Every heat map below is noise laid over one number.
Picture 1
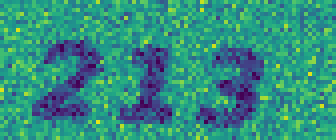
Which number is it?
213
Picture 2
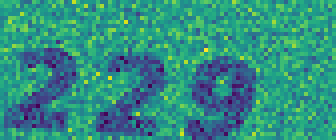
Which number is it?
229
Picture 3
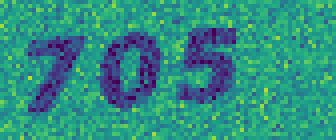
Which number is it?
705
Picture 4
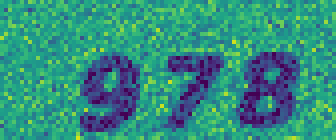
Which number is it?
978
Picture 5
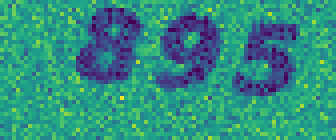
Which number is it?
895
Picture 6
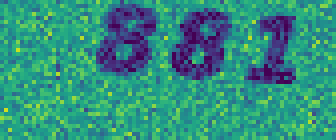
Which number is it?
881
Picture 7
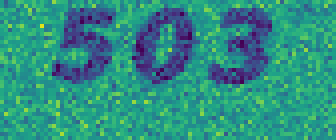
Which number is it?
503
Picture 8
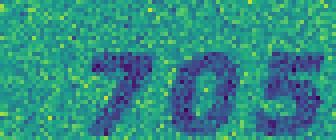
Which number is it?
705
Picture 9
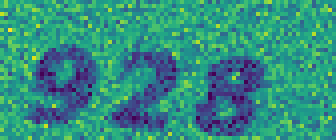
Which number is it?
928
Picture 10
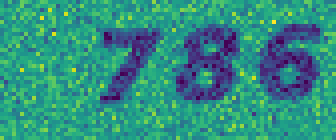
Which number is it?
786
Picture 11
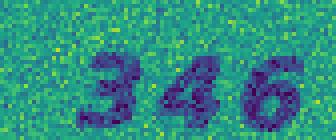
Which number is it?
346
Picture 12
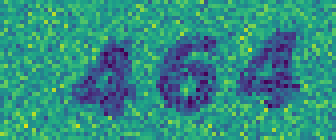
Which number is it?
464
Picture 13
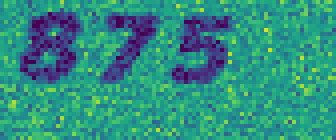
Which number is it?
875
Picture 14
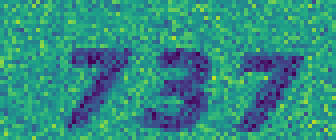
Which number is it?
737
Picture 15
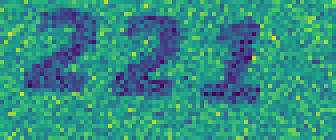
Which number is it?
221
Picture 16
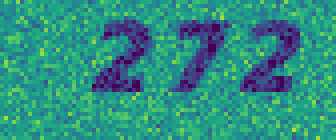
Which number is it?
272
